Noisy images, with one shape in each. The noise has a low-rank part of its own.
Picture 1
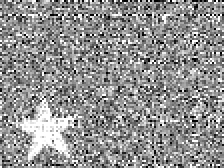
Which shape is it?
star
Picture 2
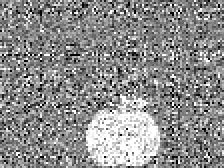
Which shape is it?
apple
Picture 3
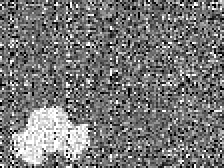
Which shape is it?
car
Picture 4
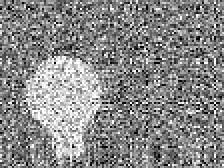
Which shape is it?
light bulb
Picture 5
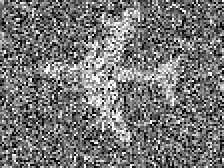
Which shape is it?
airplane
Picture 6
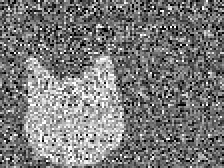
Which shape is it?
cat's head
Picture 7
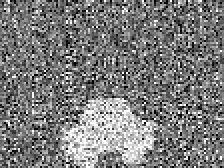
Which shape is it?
car
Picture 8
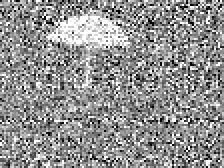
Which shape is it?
umbrella
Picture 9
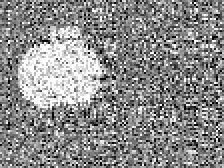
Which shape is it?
apple
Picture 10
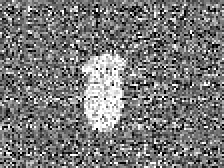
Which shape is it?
footprint
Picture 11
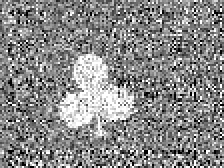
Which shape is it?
club
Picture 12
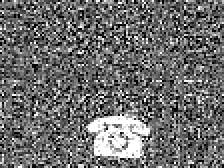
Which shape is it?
telephone
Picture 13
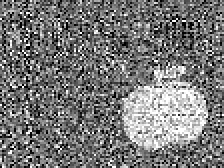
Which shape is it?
apple
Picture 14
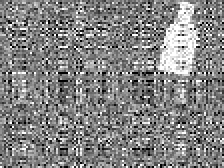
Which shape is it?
bottle
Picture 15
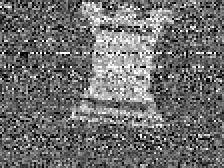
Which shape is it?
chess rook
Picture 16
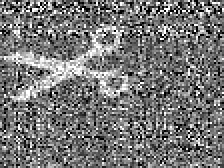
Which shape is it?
pair of scissors
